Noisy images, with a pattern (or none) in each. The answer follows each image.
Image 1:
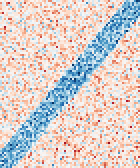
a diagonal band
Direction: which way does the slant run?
bottom left to top right
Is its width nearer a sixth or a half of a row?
a sixth
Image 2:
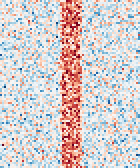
one band of columns
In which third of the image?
middle
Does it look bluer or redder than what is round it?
redder
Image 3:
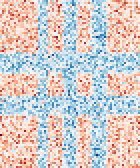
bands of rows crossing bands of columns
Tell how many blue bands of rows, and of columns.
2 and 3
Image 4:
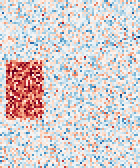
one block
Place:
middle left
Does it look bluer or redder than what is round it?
redder
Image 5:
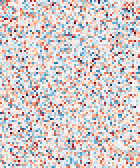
only noise
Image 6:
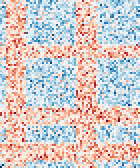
bands of rows crossing bands of columns
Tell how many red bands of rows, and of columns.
3 and 2
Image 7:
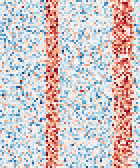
bands of columns
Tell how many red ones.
2
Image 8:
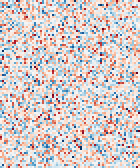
only noise
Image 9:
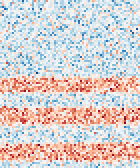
bands of rows
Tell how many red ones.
3
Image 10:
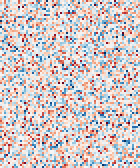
only noise
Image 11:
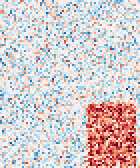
one block
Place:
bottom right
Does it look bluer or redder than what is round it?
redder
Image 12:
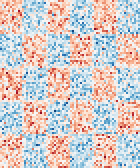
a checkerboard
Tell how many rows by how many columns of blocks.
5 by 6
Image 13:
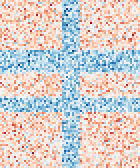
bands of rows crossing bands of columns
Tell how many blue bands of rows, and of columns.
2 and 1
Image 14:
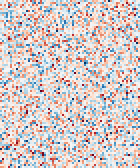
only noise
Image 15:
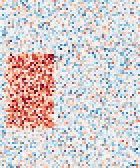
one block
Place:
middle left
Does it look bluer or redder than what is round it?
redder
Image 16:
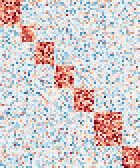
blocks along the diagonal
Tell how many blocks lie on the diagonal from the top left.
7
